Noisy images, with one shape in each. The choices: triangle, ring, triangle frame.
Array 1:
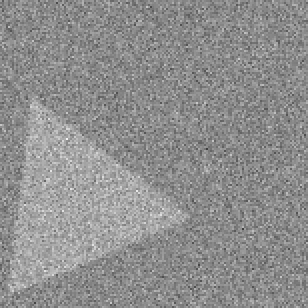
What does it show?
light triangle
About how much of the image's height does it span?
two thirds
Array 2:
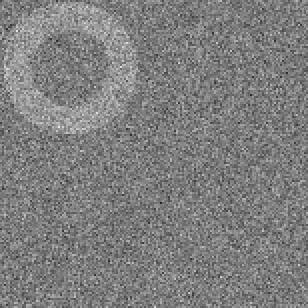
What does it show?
light ring, top left
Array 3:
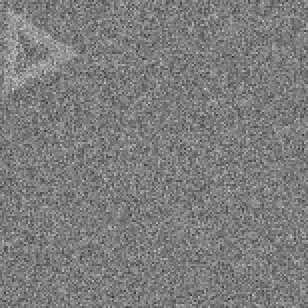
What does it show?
light triangle frame, top left
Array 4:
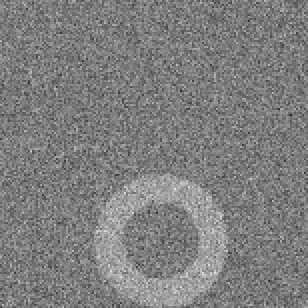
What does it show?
light ring, bottom middle
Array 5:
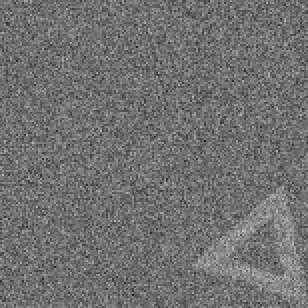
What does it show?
light triangle frame, bottom right
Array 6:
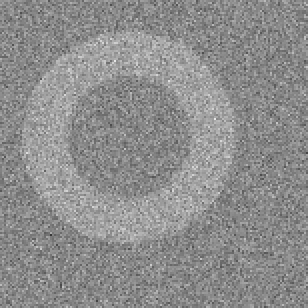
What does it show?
light ring
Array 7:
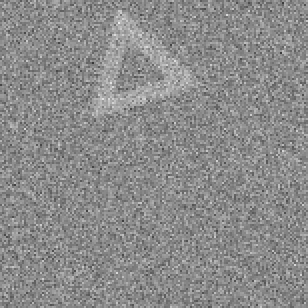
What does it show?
light triangle frame, top middle
